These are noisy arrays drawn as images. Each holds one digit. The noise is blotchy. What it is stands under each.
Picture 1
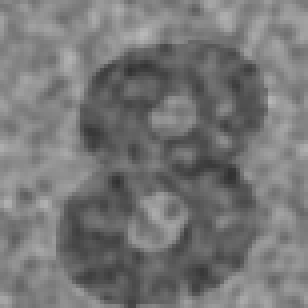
dark 8
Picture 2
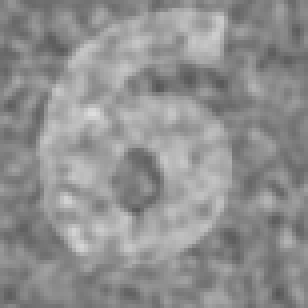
light 6
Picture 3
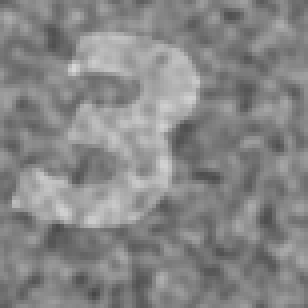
light 3
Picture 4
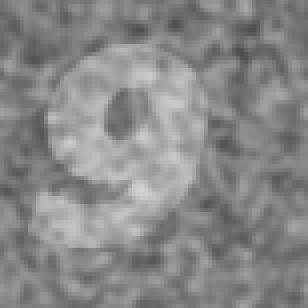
light 9
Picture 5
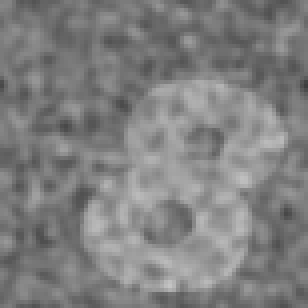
light 8
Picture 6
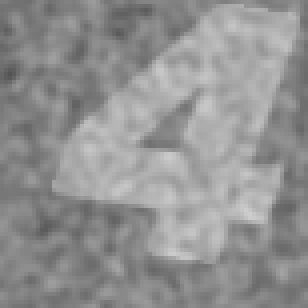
light 4
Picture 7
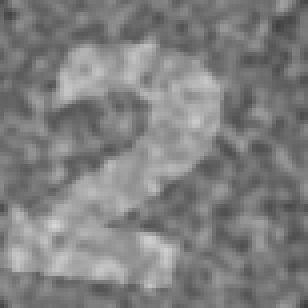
light 2
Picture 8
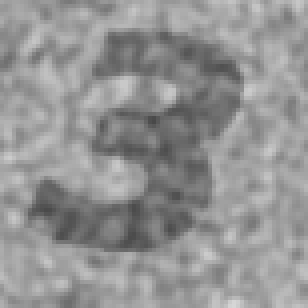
dark 3
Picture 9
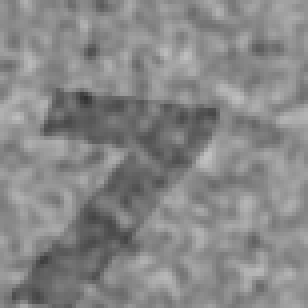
dark 7
